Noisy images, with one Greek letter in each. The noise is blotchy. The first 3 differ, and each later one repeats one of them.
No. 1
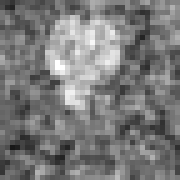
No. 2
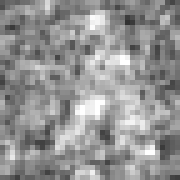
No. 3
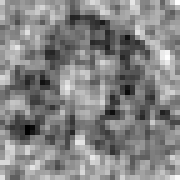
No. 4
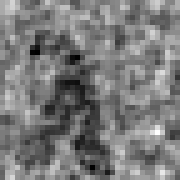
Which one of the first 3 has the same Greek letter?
2
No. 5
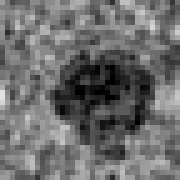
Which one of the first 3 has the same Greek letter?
1
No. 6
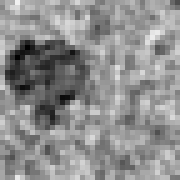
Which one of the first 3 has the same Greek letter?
1
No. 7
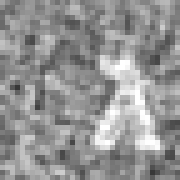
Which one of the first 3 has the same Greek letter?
2
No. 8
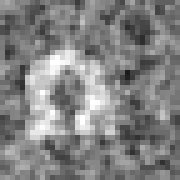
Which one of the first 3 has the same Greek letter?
3
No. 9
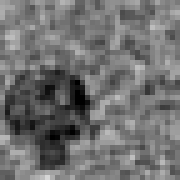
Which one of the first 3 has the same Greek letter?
1
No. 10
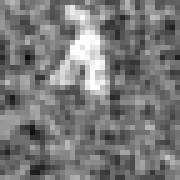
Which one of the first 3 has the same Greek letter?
2
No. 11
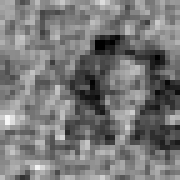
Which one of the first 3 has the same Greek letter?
3
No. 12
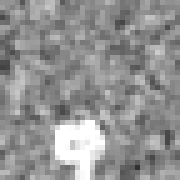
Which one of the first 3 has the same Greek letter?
1
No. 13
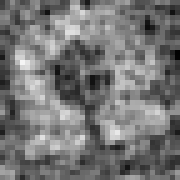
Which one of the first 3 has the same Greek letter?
3
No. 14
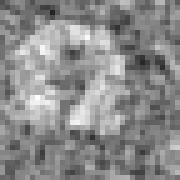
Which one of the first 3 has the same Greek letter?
3
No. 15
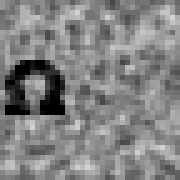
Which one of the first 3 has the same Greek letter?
3
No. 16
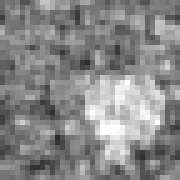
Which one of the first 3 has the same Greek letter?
1
